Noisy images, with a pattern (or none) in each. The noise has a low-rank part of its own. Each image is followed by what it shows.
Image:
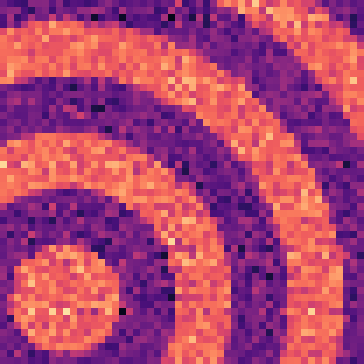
rings round one point
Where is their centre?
bottom left
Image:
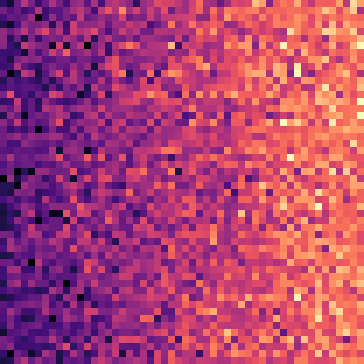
a smooth slope
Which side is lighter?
right
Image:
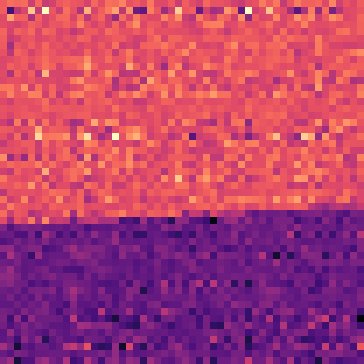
a sharp edge
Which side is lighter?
top
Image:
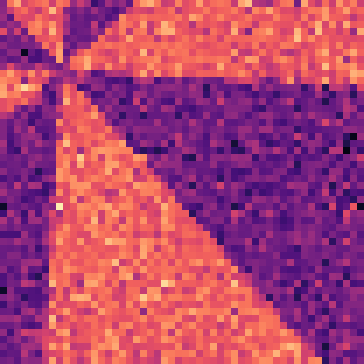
spokes from one point
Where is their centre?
top left
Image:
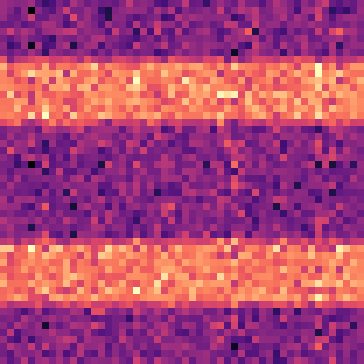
horizontal stripes
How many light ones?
2
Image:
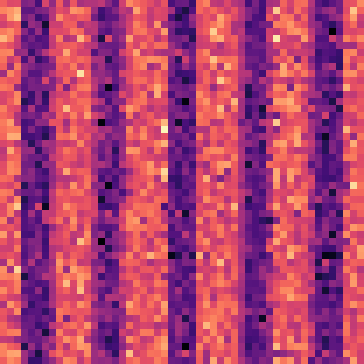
vertical stripes
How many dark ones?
5
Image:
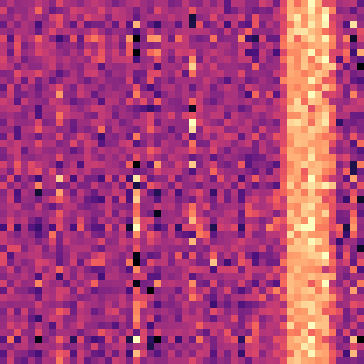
one vertical stripe
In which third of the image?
right
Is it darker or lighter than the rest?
lighter
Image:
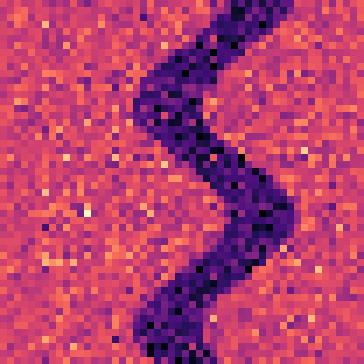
a wavy band
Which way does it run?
top to bottom
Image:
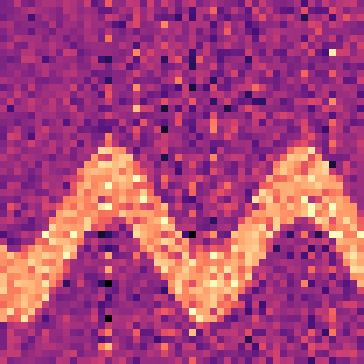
a wavy band
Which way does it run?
left to right
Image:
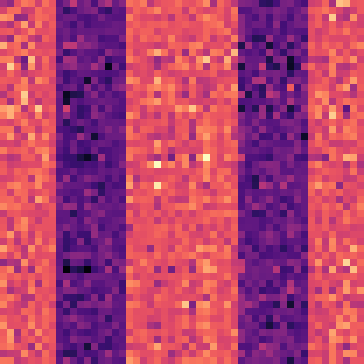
vertical stripes
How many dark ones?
2
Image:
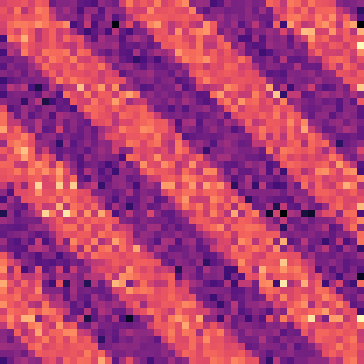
diagonal stripes
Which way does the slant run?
top left to bottom right
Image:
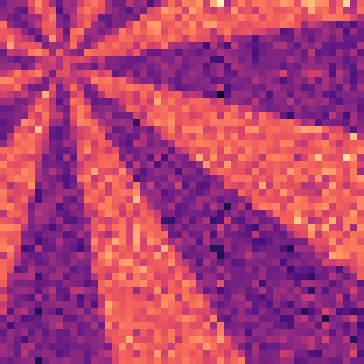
spokes from one point
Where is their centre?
top left
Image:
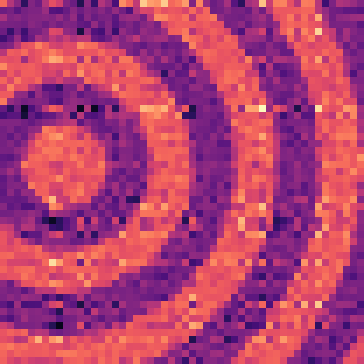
rings round one point
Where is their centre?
middle left
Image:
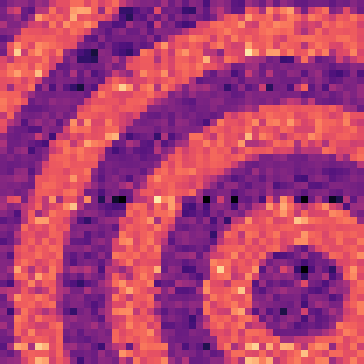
rings round one point
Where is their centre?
bottom right
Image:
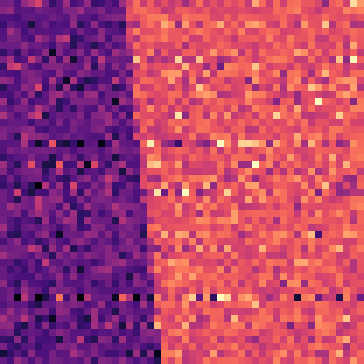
a sharp edge
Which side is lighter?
right
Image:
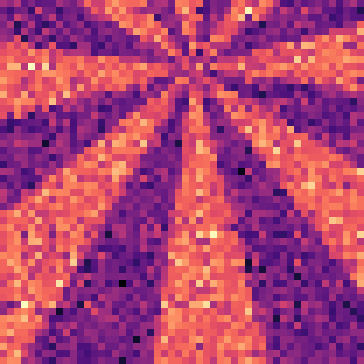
spokes from one point
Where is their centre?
top middle
